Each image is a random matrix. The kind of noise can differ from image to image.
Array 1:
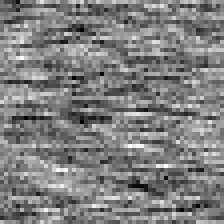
streaked along the rows
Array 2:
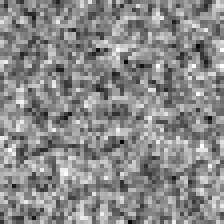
blotchy
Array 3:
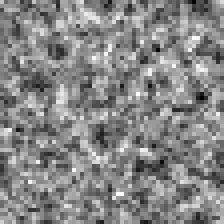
blotchy
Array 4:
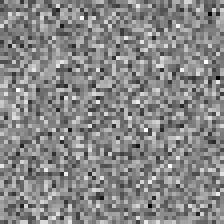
independent entries
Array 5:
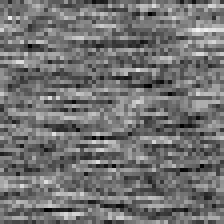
streaked along the rows
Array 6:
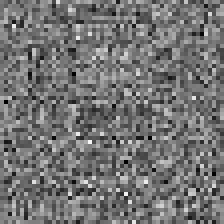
low rank plus noise
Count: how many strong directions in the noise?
two
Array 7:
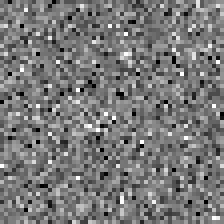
heavy tails
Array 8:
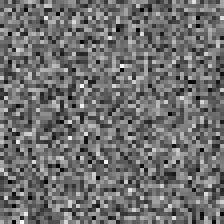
independent entries
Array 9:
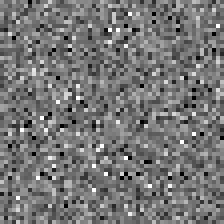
heavy tails
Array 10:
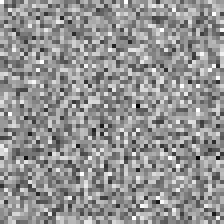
independent entries
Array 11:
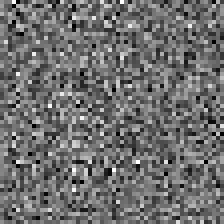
low rank plus noise
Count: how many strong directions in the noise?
one
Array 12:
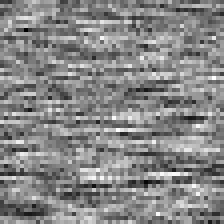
streaked along the rows
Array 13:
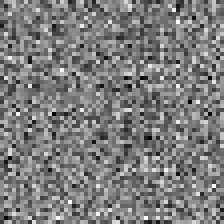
low rank plus noise
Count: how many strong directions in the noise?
two
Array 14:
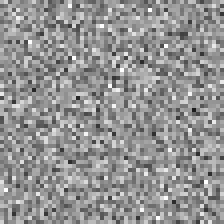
independent entries
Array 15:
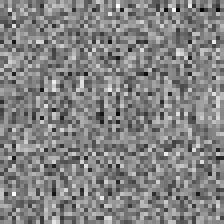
low rank plus noise
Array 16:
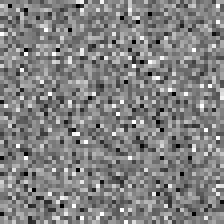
heavy tails
